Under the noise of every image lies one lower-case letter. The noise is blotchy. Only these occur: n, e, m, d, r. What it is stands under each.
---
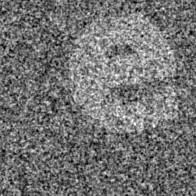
e
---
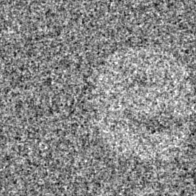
e
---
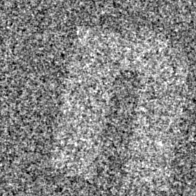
n
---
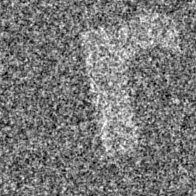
r
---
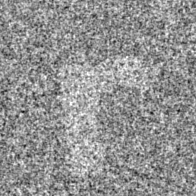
r
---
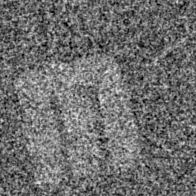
m
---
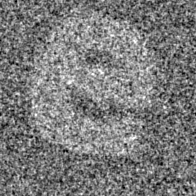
e
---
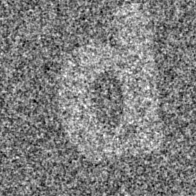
d
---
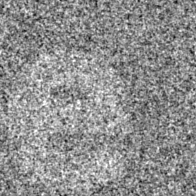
e
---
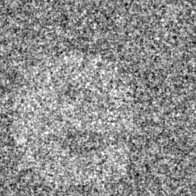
e
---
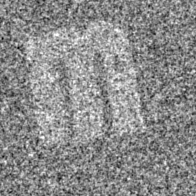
m
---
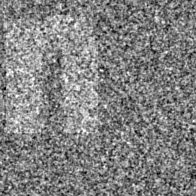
n
